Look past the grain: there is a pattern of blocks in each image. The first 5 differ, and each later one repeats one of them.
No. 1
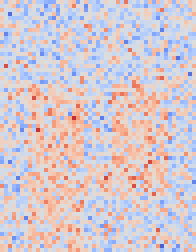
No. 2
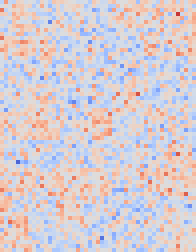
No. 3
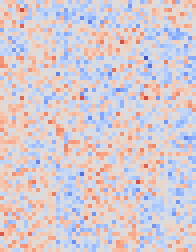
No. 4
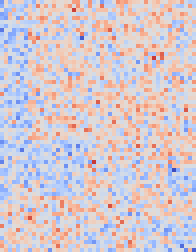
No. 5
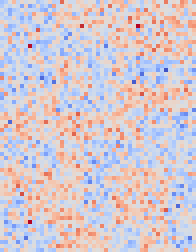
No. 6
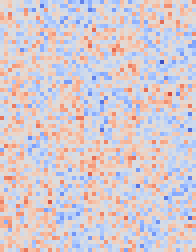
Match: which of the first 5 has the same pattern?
3
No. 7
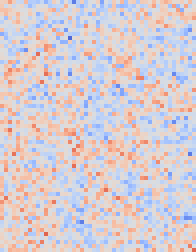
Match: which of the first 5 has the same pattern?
3
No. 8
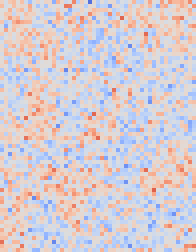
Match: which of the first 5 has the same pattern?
2
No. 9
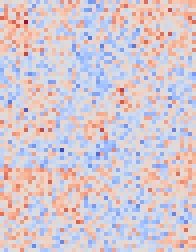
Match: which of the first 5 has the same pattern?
2
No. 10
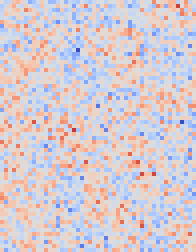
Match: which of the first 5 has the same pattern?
3
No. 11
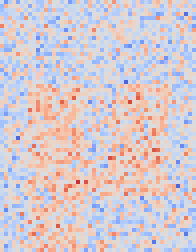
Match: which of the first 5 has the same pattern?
1
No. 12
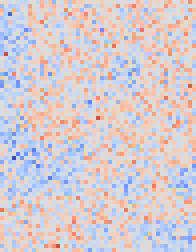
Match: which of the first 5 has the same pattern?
4
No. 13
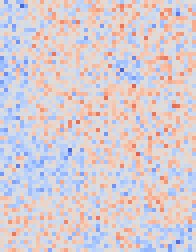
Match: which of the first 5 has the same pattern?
4
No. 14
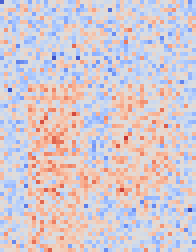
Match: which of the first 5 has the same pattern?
1
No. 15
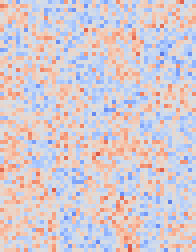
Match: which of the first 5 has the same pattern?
3
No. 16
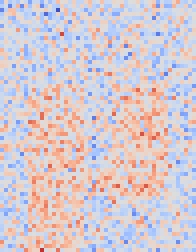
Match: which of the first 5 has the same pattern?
1
